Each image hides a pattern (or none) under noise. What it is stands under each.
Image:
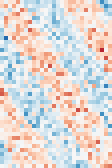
diagonal stripes
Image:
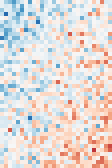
a smooth slope
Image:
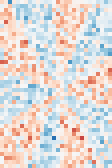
spokes from one point
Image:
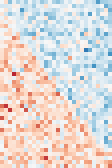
a sharp edge
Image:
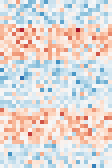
horizontal stripes
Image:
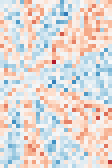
spokes from one point
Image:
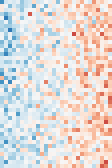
a smooth slope
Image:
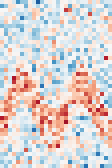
a wavy band
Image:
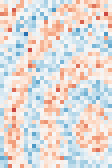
rings round one point
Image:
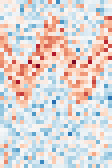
a wavy band
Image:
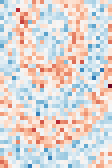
rings round one point
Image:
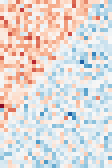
a sharp edge
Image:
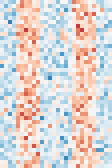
vertical stripes
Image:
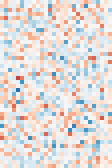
only noise
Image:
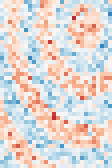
rings round one point
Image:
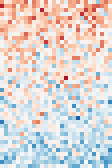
a smooth slope
